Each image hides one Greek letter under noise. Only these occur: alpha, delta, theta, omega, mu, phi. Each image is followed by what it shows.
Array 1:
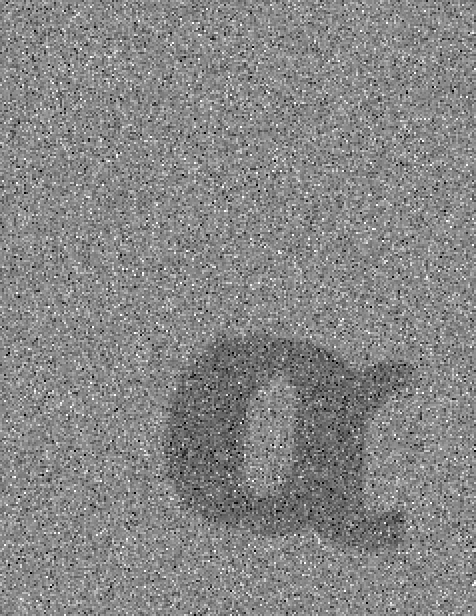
alpha
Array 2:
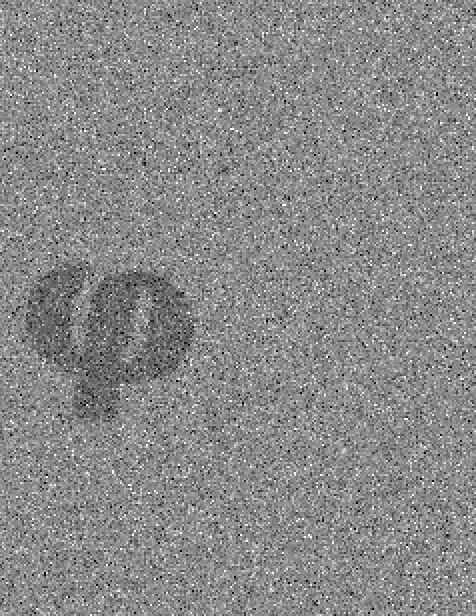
phi
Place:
middle left
